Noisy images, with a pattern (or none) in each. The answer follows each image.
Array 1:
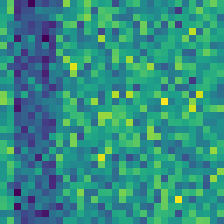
one vertical stripe
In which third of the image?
left
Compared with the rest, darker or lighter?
darker
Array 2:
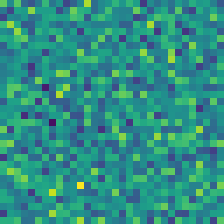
only noise
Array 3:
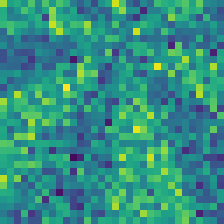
spokes from one point
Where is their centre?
top middle
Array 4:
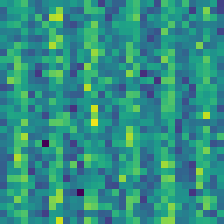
vertical stripes
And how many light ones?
6
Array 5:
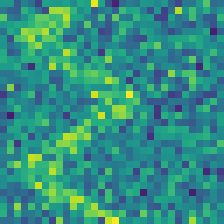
a wavy band
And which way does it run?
top to bottom
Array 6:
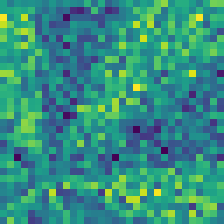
spokes from one point
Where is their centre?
bottom left
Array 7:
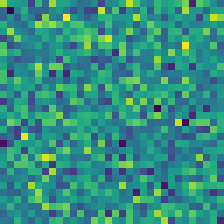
only noise
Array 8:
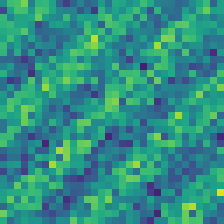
diagonal stripes
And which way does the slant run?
bottom left to top right
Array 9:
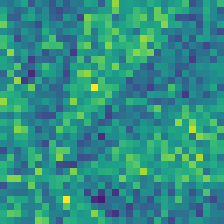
spokes from one point
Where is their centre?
bottom left
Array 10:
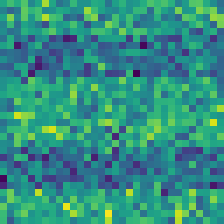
horizontal stripes
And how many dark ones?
2
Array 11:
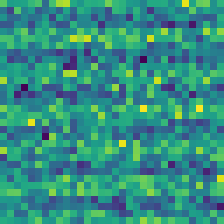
horizontal stripes
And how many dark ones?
6
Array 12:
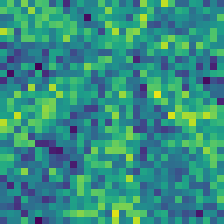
spokes from one point
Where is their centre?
top middle
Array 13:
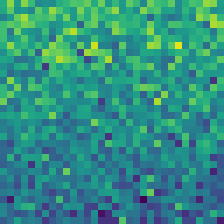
a smooth slope
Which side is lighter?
top
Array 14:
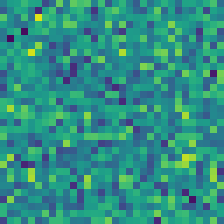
only noise
